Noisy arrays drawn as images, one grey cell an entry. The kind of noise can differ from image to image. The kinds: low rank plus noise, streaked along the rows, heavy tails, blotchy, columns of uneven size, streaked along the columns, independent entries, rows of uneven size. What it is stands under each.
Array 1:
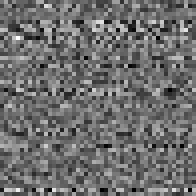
rows of uneven size
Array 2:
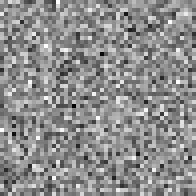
independent entries
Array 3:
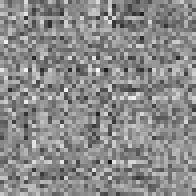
low rank plus noise
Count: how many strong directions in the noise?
two
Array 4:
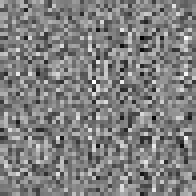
low rank plus noise
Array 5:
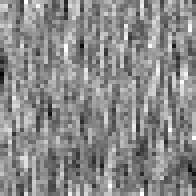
streaked along the columns
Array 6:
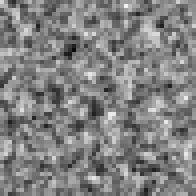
blotchy
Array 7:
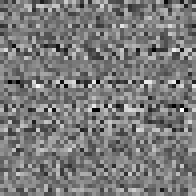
rows of uneven size
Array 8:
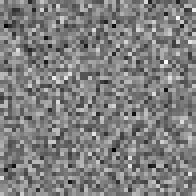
independent entries
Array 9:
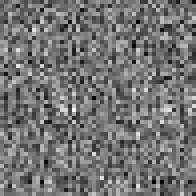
low rank plus noise
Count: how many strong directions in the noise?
one
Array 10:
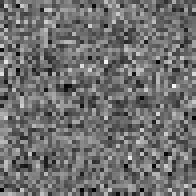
low rank plus noise
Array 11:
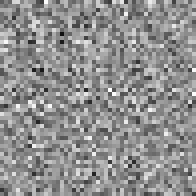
low rank plus noise
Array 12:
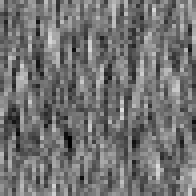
streaked along the columns
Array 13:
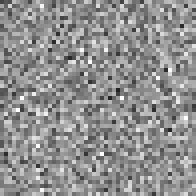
independent entries
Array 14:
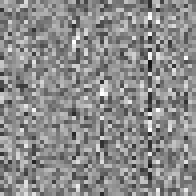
columns of uneven size
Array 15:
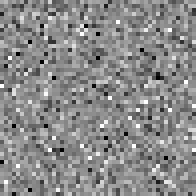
heavy tails
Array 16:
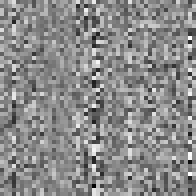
columns of uneven size
